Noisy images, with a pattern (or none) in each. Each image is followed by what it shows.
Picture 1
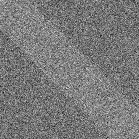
a diagonal band
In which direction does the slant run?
top left to bottom right
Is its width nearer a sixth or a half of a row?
a half
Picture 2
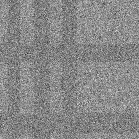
bands of rows crossing bands of columns
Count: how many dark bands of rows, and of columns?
2 and 3
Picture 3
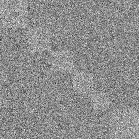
blocks along the diagonal
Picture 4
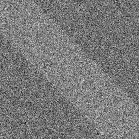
a diagonal band
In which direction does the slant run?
top left to bottom right
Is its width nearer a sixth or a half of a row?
a half
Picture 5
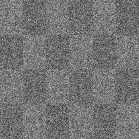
a checkerboard
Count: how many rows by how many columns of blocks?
4 by 6
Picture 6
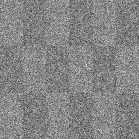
a checkerboard
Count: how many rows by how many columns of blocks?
3 by 6
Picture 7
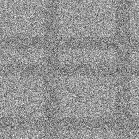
bands of rows crossing bands of columns
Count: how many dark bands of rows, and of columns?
3 and 2
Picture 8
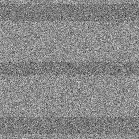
bands of rows
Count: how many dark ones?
3
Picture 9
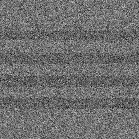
bands of rows
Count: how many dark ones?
4
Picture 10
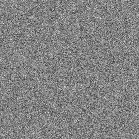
only noise
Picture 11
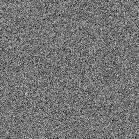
only noise
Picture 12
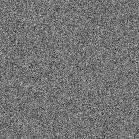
only noise
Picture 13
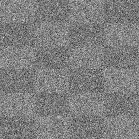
a checkerboard
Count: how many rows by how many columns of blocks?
6 by 4
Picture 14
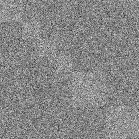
blocks along the diagonal
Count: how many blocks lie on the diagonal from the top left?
6
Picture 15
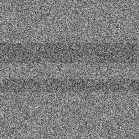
bands of rows
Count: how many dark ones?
2
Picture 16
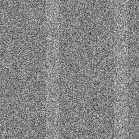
bands of columns
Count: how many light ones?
2
